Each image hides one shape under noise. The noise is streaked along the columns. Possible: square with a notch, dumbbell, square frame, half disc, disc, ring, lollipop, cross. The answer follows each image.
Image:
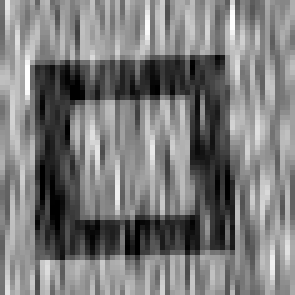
square frame
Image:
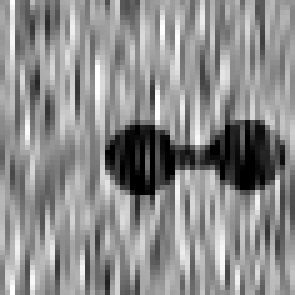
dumbbell
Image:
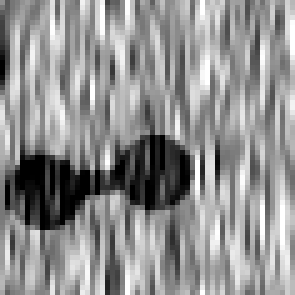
dumbbell
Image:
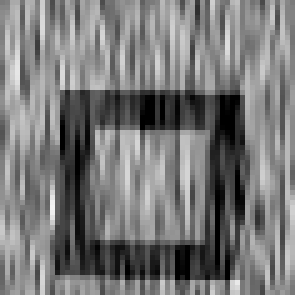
square frame
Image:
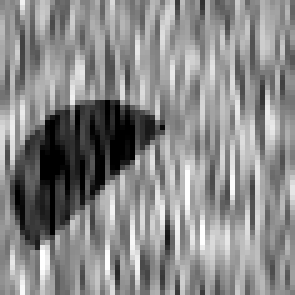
half disc
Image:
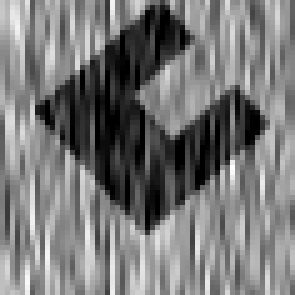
square with a notch
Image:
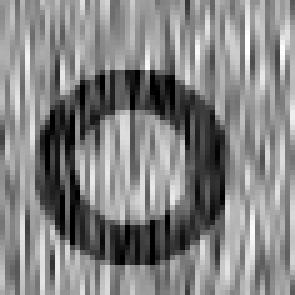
ring
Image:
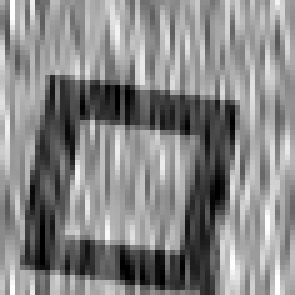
square frame
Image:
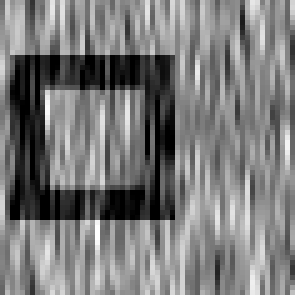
square frame
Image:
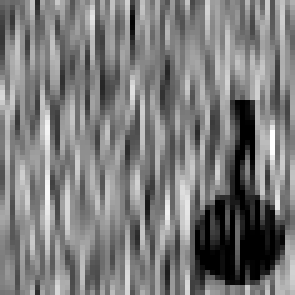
lollipop
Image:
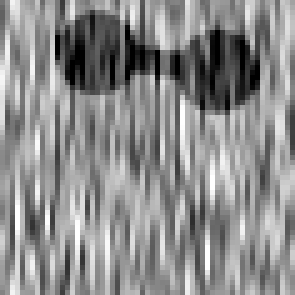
dumbbell
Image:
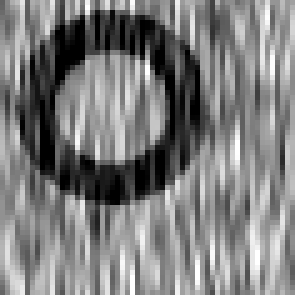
ring
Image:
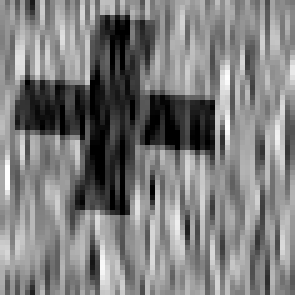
cross
